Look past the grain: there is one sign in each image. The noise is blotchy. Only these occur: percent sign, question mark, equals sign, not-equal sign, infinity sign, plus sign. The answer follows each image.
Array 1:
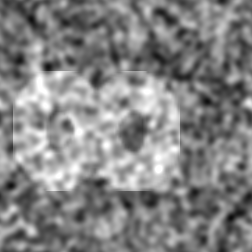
infinity sign
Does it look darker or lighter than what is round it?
lighter
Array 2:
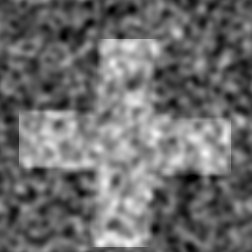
plus sign
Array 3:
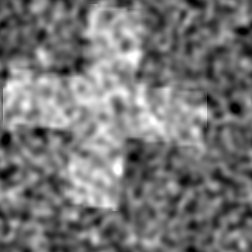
plus sign
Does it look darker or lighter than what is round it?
lighter
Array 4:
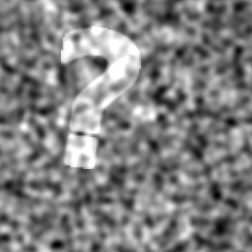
question mark
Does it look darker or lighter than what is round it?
lighter
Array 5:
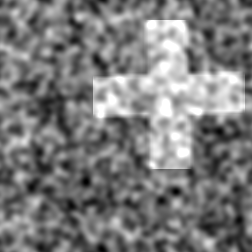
plus sign
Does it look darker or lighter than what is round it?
lighter
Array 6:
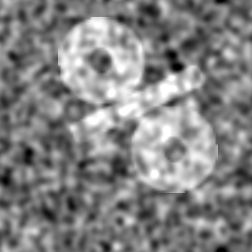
percent sign
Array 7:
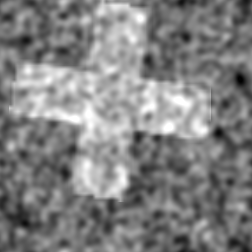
plus sign
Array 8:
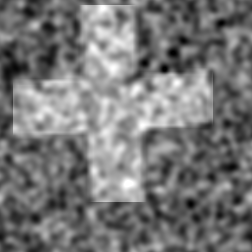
plus sign
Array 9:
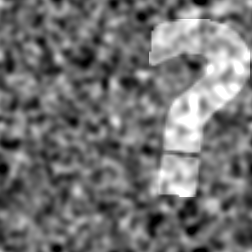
question mark
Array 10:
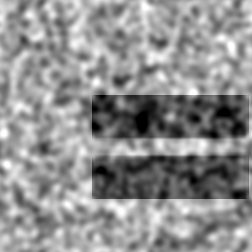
equals sign
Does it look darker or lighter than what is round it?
darker
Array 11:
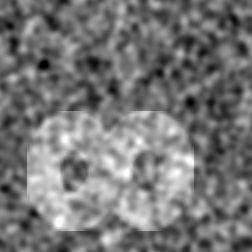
infinity sign
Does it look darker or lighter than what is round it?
lighter
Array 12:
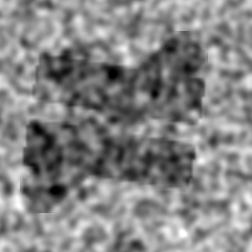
not-equal sign
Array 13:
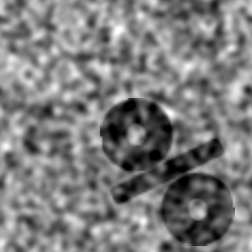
percent sign
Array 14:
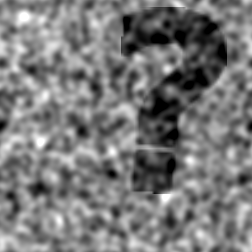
question mark
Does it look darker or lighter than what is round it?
darker
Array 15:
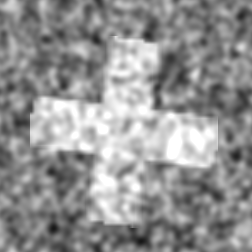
plus sign
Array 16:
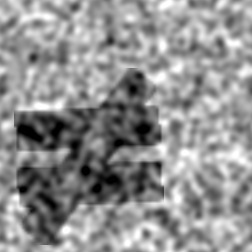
not-equal sign
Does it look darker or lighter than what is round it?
darker
